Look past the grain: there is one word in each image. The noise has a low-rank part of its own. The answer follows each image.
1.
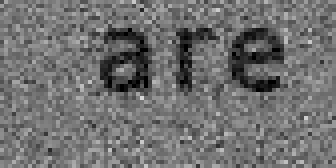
are
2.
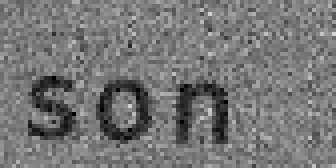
son
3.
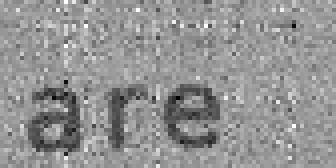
are
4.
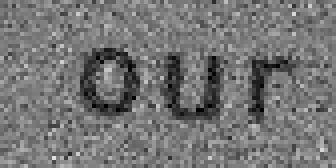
our
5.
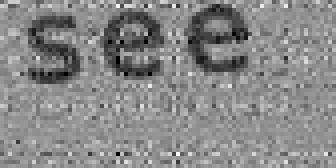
see
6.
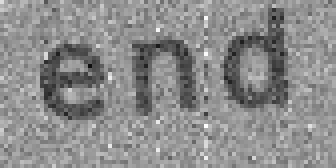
end
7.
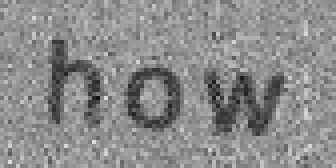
how
